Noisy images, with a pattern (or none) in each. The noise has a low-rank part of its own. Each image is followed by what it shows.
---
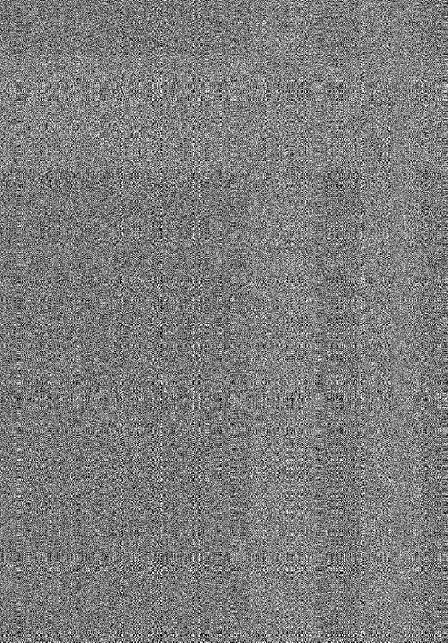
bands of rows crossing bands of columns
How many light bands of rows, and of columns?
1 and 2
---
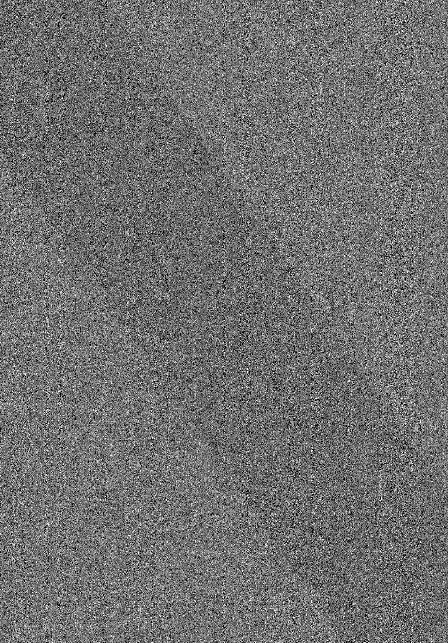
a diagonal band
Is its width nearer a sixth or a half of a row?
a half
